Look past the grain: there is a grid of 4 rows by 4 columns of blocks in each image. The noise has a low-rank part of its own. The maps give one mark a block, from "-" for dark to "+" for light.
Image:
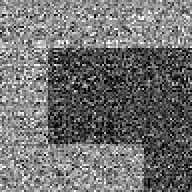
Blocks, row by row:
+ + + +
+ - - -
+ - - -
+ + + -
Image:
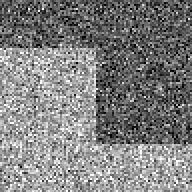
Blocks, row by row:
- - - -
+ + - -
+ + - -
+ + + +
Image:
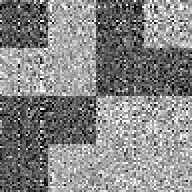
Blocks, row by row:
- + - +
+ + - -
- - + +
- + + +
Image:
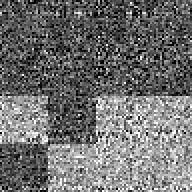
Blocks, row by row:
- - - -
- - - -
+ - + +
- + + +
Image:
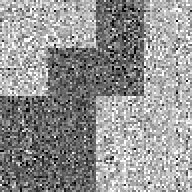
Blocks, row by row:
+ + - +
+ - - +
- - + +
- - + +
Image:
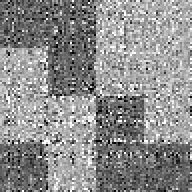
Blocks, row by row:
- - + +
+ - + +
+ + - +
- + - -
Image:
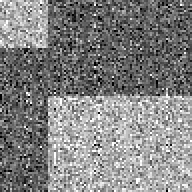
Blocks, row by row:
+ - - -
- - - -
- + + +
- + + +
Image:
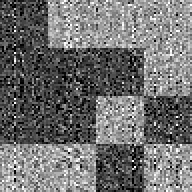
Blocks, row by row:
- + + +
- - - +
- - + -
+ + - +
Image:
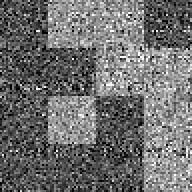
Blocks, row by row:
- + + -
- - + +
- + - +
- - - +
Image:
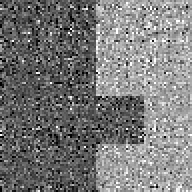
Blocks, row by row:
- - + +
- - + +
- - - +
- - + +
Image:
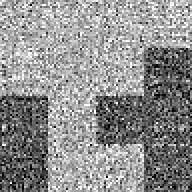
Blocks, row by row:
+ + + +
+ + + -
- + - -
- + + -
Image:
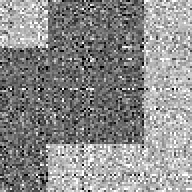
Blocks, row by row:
+ - - +
- - - +
- - - +
- + + +
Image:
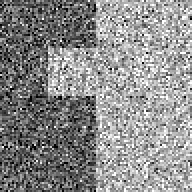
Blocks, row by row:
- - + +
- + + +
- - + +
- - + +
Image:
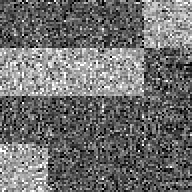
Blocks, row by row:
- - - +
+ + + -
- - - -
+ - - -
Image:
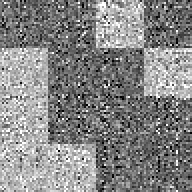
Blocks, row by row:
- - + -
+ - - +
+ - - -
+ + - -
